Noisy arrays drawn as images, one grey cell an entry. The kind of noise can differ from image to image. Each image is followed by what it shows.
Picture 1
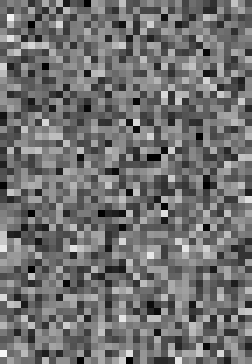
low rank plus noise
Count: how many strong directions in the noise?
five to eight
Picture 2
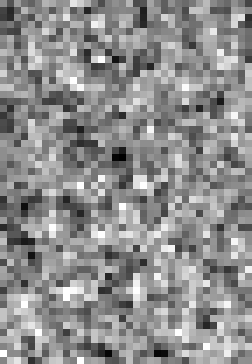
blotchy
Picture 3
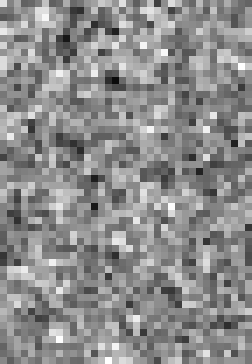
blotchy
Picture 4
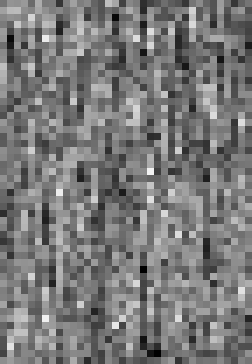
streaked along the columns
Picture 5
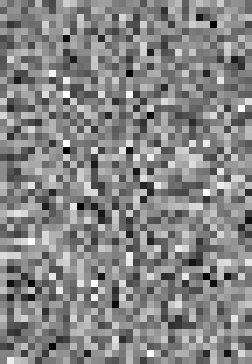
low rank plus noise
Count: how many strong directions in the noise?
five to eight
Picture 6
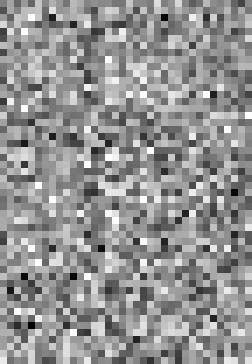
low rank plus noise
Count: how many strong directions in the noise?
two
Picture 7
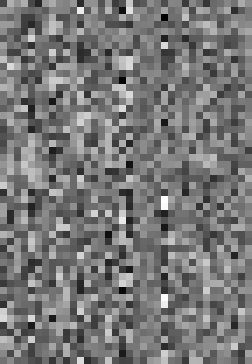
columns of uneven size
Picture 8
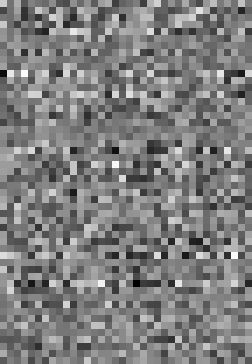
rows of uneven size
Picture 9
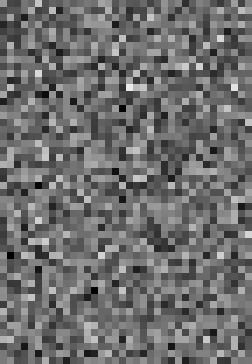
low rank plus noise
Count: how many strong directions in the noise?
one
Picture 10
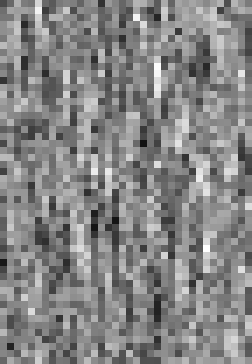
streaked along the columns
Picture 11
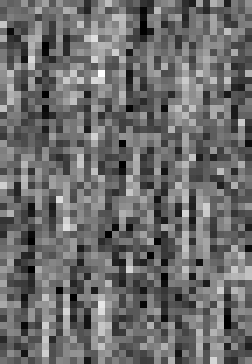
streaked along the columns
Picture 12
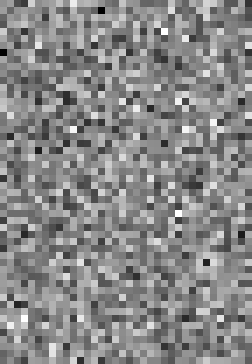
independent entries
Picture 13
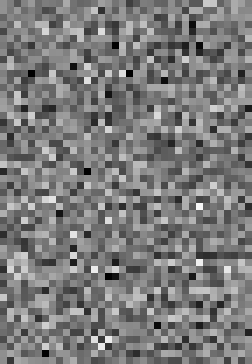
low rank plus noise
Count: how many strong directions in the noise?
three or four
